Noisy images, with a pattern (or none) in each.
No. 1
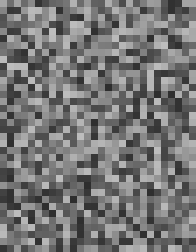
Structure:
only noise
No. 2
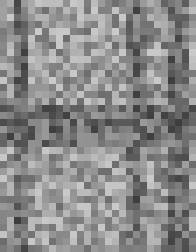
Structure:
bands of rows crossing bands of columns
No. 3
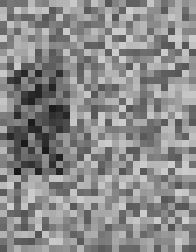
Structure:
one block
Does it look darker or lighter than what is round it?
darker
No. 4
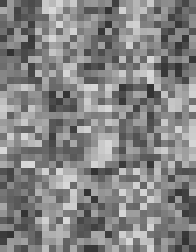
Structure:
a checkerboard
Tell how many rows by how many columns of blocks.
3 by 5
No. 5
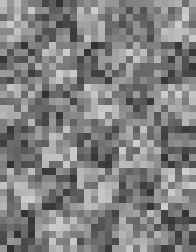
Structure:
a checkerboard
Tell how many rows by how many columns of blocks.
6 by 5
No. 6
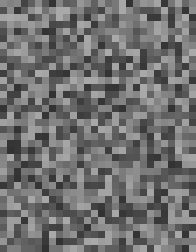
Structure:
only noise
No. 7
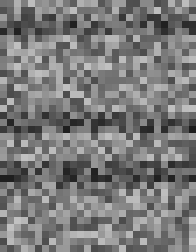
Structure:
bands of rows
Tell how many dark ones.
3
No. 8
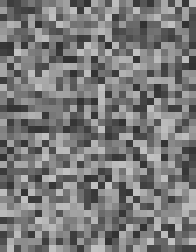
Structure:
only noise
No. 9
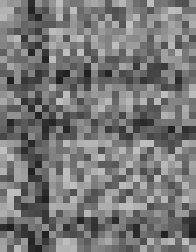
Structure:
bands of rows crossing bands of columns
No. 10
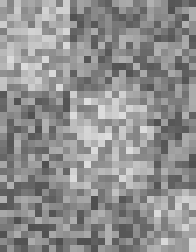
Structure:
blocks along the diagonal
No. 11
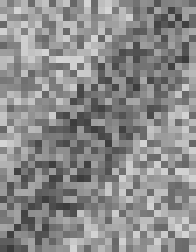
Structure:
a diagonal band
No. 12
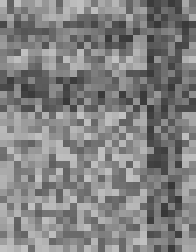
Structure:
bands of rows crossing bands of columns
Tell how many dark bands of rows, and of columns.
2 and 1
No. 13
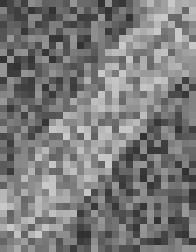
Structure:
a diagonal band
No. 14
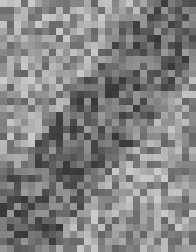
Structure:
a diagonal band
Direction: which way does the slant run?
bottom left to top right
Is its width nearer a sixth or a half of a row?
a half
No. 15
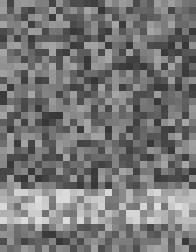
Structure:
one band of rows
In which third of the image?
bottom
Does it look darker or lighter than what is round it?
lighter
